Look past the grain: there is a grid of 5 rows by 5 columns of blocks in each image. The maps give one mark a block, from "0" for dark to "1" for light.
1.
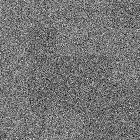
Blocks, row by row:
11110
10111
10001
10000
11100
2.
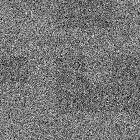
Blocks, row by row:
11001
11111
01010
11000
11111
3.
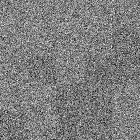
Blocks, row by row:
11111
11110
10100
11001
01001
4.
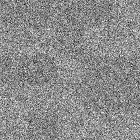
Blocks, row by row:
00001
11011
00100
11100
10111
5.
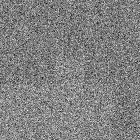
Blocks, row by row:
00000
00000
00100
11110
11110
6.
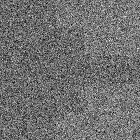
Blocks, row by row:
00111
00011
00000
00011
00111
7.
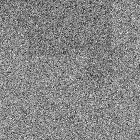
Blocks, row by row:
00001
10001
11101
11111
11111
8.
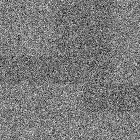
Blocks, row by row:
11001
11001
00001
11100
11111
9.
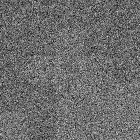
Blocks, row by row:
00000
00100
01110
00111
10111
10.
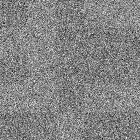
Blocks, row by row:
01011
11000
01000
11011
00100
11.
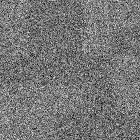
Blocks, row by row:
10011
10010
00001
11101
11000
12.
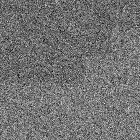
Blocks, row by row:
00000
00001
00011
11111
11111
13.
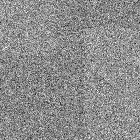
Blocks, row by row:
11000
11011
00011
00011
00011
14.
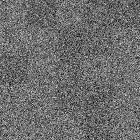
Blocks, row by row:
10100
11001
01011
11001
11101
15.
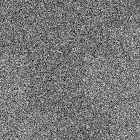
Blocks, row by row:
00000
00001
10011
10011
11001
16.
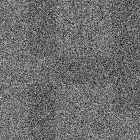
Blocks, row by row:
10110
10110
11000
10110
10111
